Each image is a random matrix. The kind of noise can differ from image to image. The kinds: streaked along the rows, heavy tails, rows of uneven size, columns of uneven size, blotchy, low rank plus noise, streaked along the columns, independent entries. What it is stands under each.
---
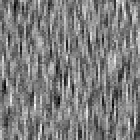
streaked along the columns
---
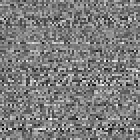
rows of uneven size
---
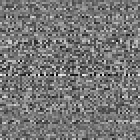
rows of uneven size
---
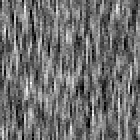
streaked along the columns
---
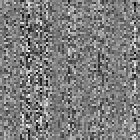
columns of uneven size
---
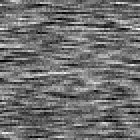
streaked along the rows
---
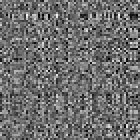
low rank plus noise
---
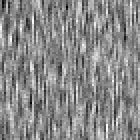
streaked along the columns
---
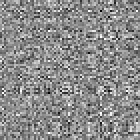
low rank plus noise
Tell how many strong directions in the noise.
three or four
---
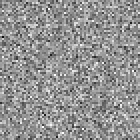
independent entries
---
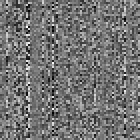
columns of uneven size
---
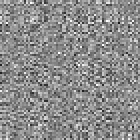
low rank plus noise
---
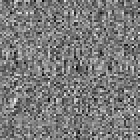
low rank plus noise
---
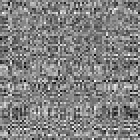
low rank plus noise
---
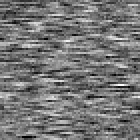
streaked along the rows
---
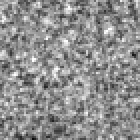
blotchy
